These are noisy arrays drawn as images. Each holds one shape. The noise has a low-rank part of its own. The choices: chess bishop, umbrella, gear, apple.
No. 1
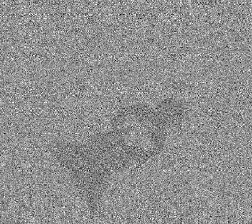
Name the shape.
chess bishop
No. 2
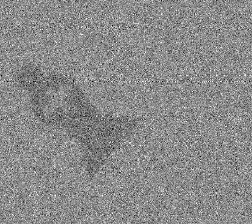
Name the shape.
chess bishop
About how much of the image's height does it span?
half
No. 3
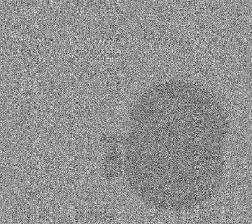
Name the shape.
apple
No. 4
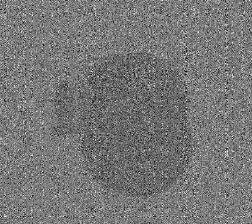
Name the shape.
apple
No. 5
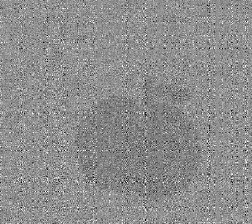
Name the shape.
apple
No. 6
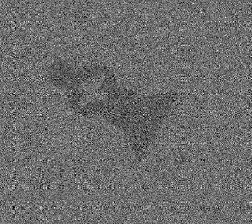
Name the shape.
chess bishop
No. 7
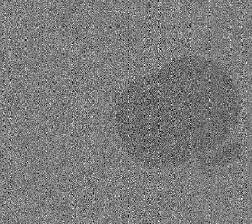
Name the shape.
apple
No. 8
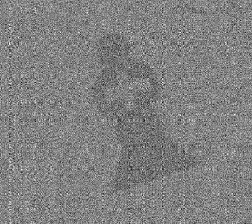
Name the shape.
chess bishop
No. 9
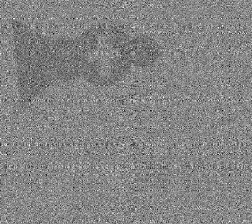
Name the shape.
chess bishop
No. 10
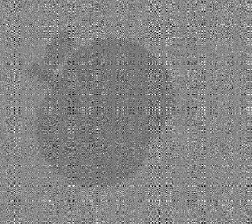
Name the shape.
apple
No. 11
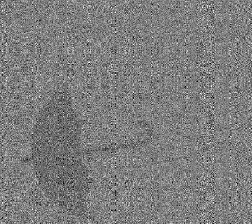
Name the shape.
umbrella
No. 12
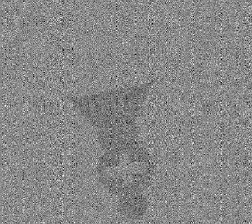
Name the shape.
chess bishop
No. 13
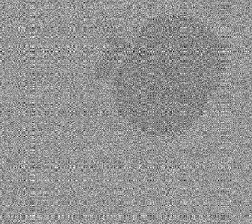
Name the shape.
apple
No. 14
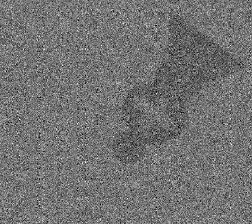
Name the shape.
chess bishop
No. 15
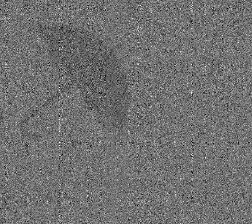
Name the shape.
umbrella
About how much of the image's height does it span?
half
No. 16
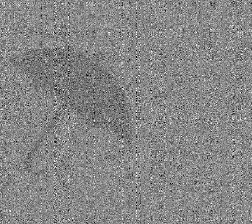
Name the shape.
umbrella
